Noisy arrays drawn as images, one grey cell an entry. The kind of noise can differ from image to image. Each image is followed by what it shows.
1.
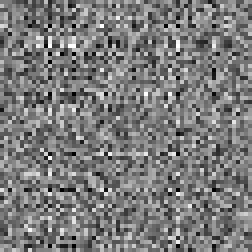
low rank plus noise
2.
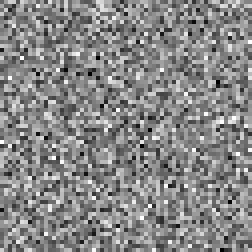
independent entries
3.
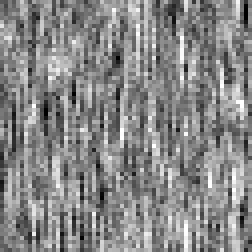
streaked along the columns
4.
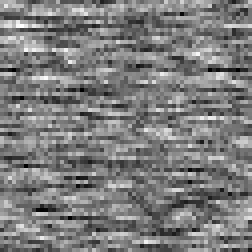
streaked along the rows
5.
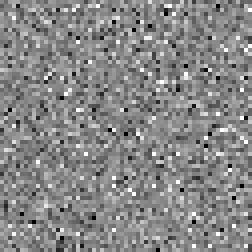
heavy tails
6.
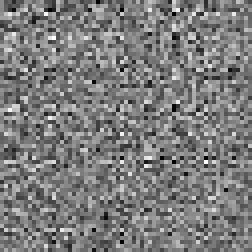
low rank plus noise
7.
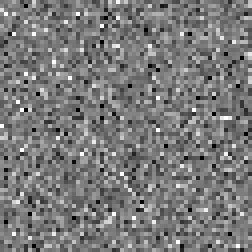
heavy tails
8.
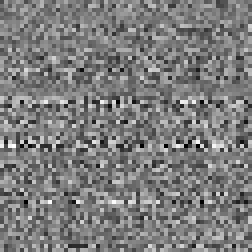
rows of uneven size
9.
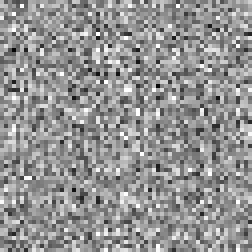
low rank plus noise
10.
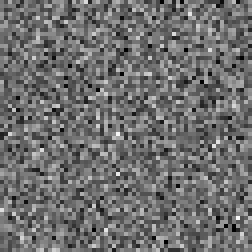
independent entries
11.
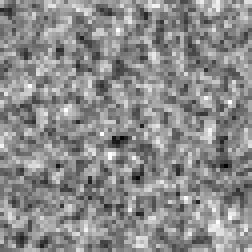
blotchy
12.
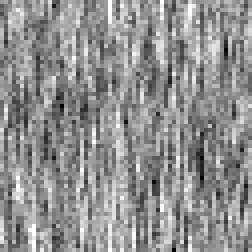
streaked along the columns
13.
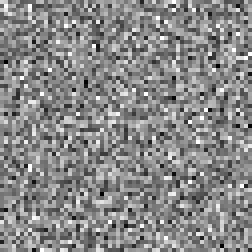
independent entries
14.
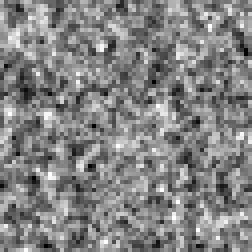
blotchy
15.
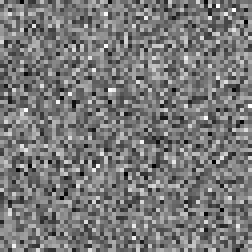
independent entries
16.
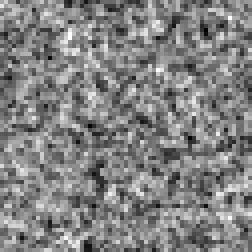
blotchy
